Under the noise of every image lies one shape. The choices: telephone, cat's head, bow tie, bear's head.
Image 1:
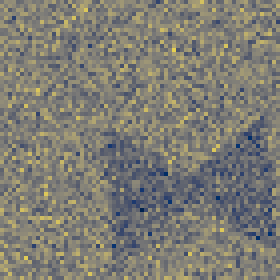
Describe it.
dark bow tie
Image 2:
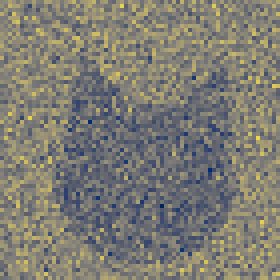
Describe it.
dark cat's head
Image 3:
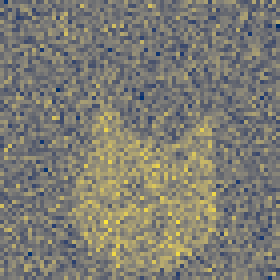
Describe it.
light cat's head
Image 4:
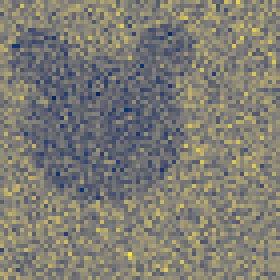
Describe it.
dark bear's head
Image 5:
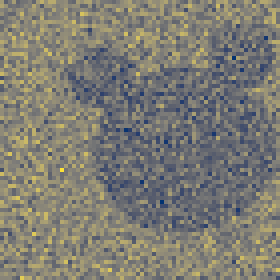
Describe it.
dark bear's head
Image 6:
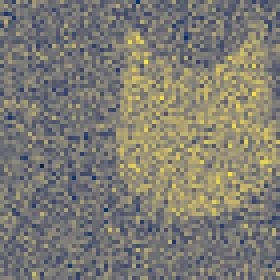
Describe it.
light cat's head
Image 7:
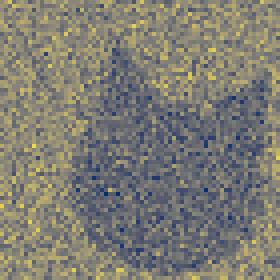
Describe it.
dark cat's head
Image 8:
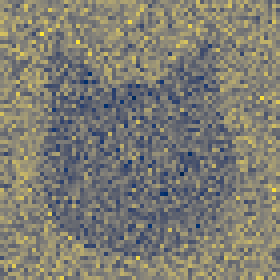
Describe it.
dark cat's head
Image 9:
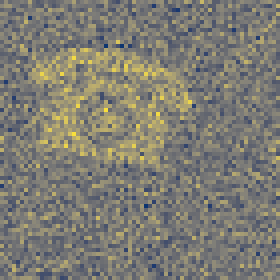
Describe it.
light telephone
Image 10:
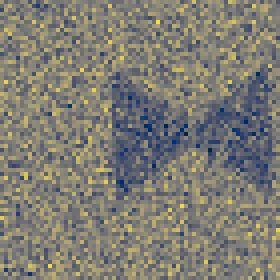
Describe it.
dark bow tie
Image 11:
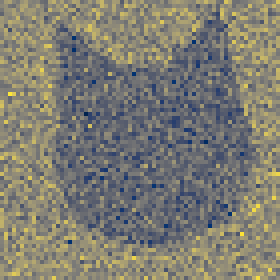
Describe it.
dark cat's head
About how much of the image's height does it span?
nearly all
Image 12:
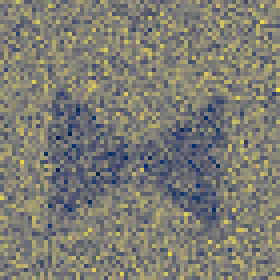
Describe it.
dark bow tie
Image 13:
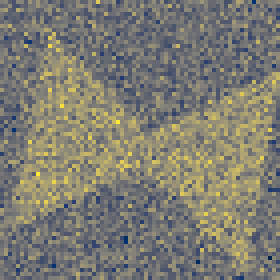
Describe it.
light bow tie
